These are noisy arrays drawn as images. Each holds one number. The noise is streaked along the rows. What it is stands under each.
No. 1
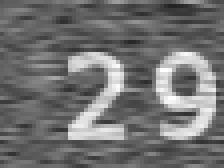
29
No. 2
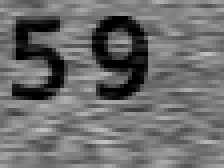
59
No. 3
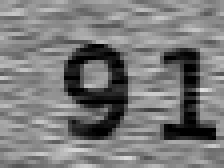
91
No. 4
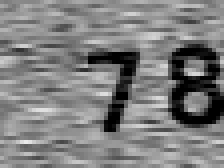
78
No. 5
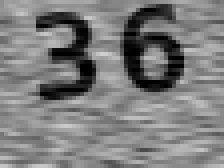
36
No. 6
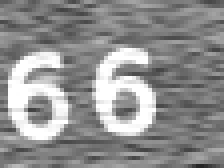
66
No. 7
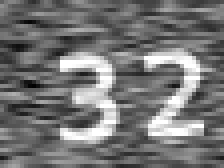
32
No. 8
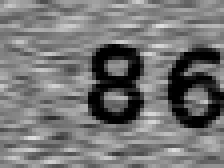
86
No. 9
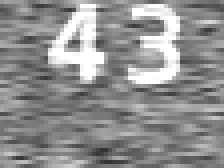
43
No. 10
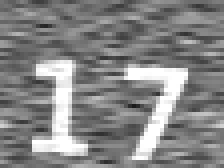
17
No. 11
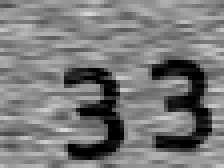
33
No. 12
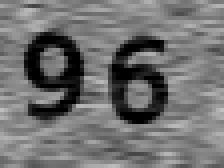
96
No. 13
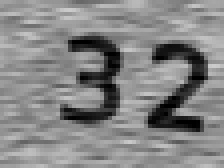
32
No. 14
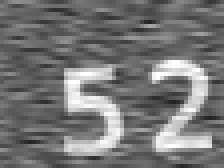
52
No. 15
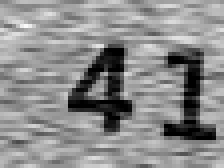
41
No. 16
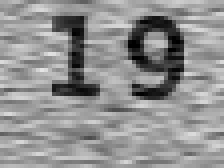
19
